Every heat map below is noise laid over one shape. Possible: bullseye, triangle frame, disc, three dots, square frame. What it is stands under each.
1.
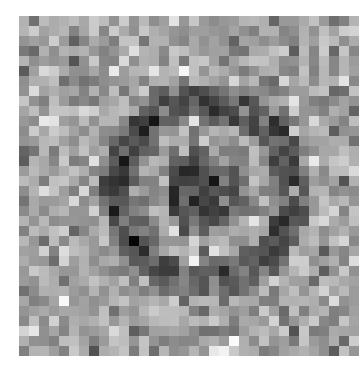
bullseye
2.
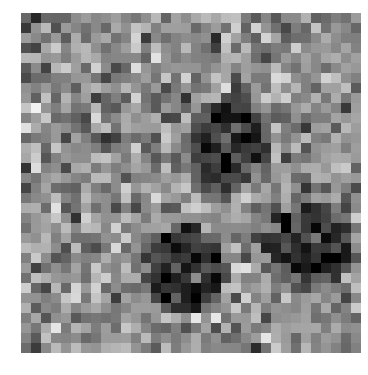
three dots
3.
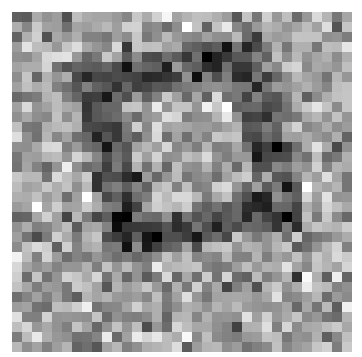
square frame
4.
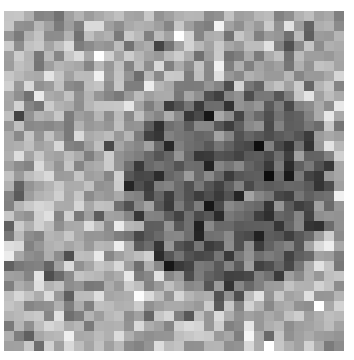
disc
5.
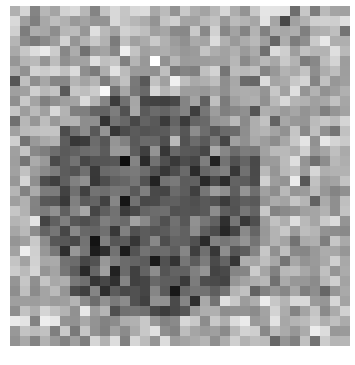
disc
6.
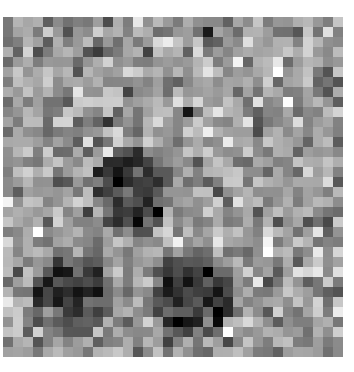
three dots
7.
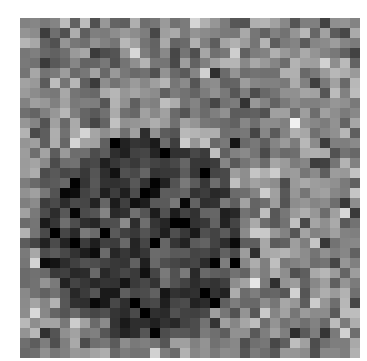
disc
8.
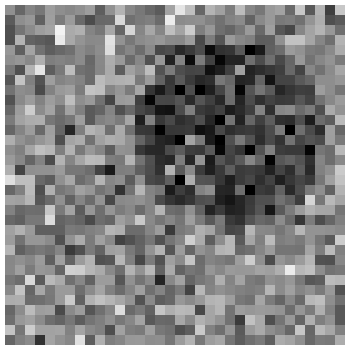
disc
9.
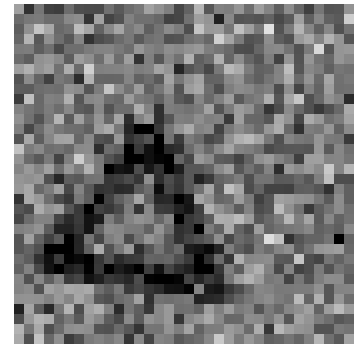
triangle frame
